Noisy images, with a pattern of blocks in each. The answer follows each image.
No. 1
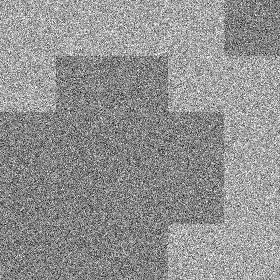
mirrored about the diagonal from the bottom left
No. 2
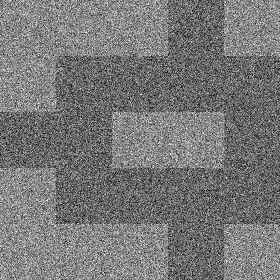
top and bottom mirror each other
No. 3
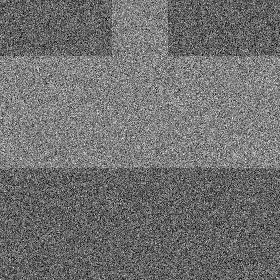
left and right mirror each other
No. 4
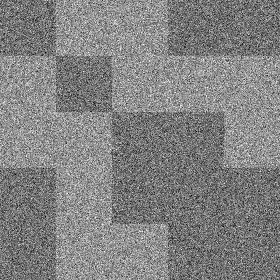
mirrored about the diagonal from the top left
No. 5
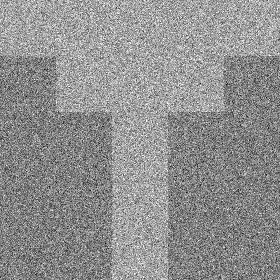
left and right mirror each other
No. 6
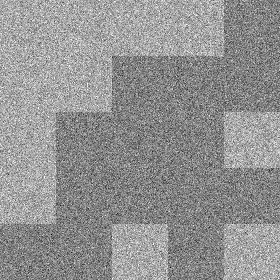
mirrored about the diagonal from the top left
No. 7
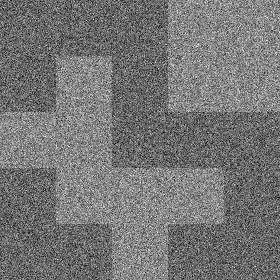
mirrored about the diagonal from the bottom left
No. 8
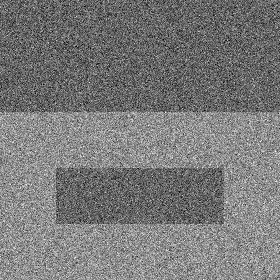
left and right mirror each other
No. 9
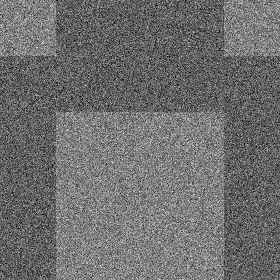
left and right mirror each other
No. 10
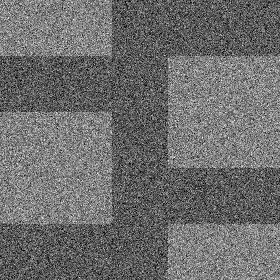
the same after a half turn
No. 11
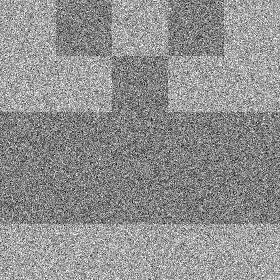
left and right mirror each other
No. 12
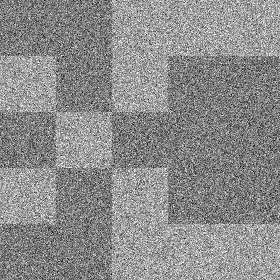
top and bottom mirror each other
